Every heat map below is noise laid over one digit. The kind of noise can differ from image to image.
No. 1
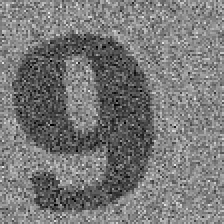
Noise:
low rank plus noise
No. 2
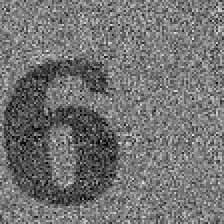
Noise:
low rank plus noise
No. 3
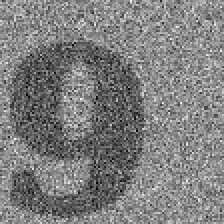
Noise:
low rank plus noise
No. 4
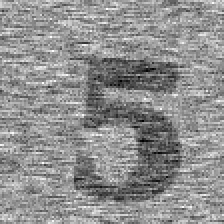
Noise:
streaked along the rows
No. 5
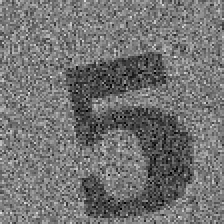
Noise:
low rank plus noise
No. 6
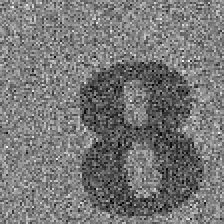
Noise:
low rank plus noise
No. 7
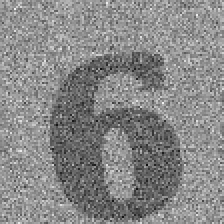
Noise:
low rank plus noise
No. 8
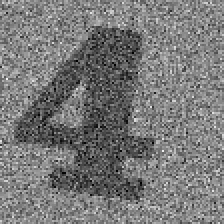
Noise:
independent entries
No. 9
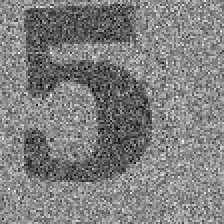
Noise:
low rank plus noise
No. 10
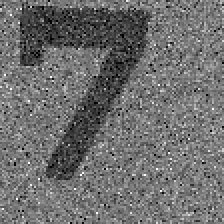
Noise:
heavy tails
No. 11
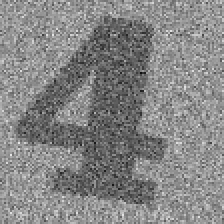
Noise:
low rank plus noise
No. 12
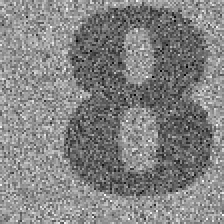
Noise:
independent entries
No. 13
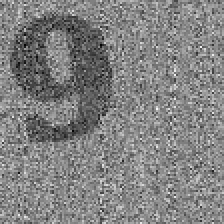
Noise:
columns of uneven size
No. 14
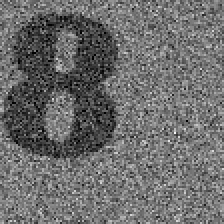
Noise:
independent entries
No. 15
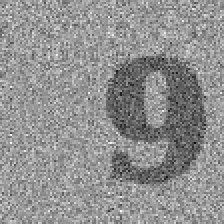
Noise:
low rank plus noise
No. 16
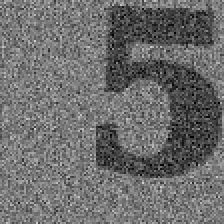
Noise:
low rank plus noise
